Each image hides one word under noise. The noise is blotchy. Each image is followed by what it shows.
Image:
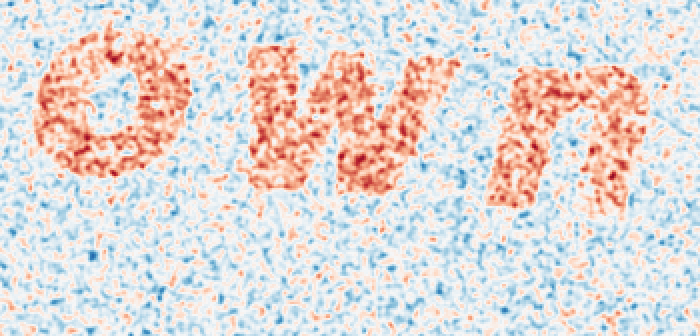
own
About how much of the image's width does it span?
nearly all
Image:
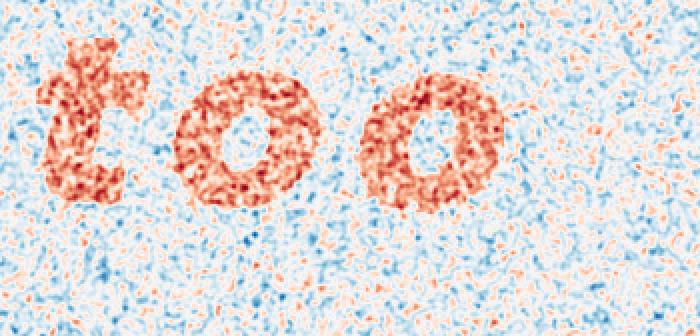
too
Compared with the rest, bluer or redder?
redder
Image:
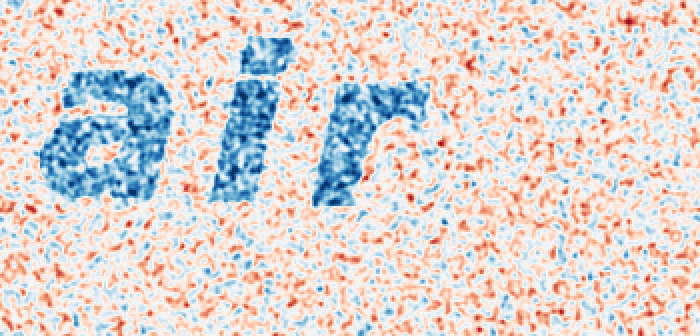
air
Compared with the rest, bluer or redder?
bluer
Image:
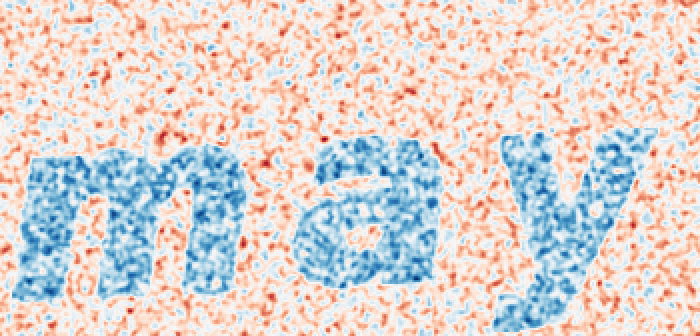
may
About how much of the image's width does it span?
nearly all
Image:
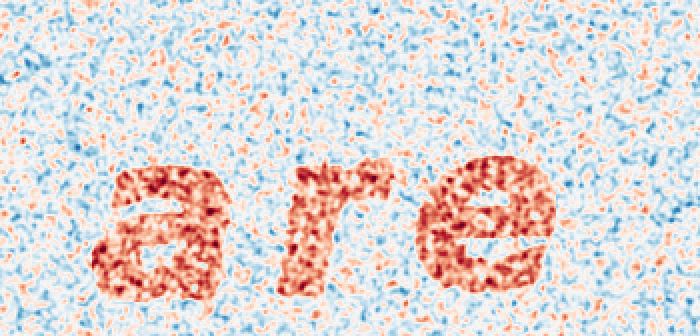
are
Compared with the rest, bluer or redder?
redder
